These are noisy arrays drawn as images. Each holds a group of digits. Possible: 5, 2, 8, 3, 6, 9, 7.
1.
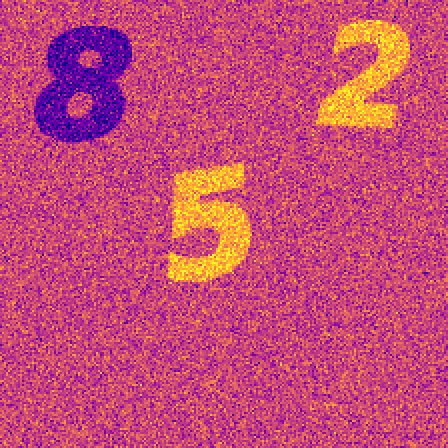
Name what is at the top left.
8
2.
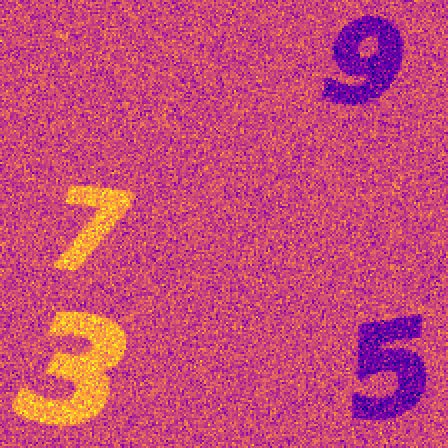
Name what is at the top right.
9
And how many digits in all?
4
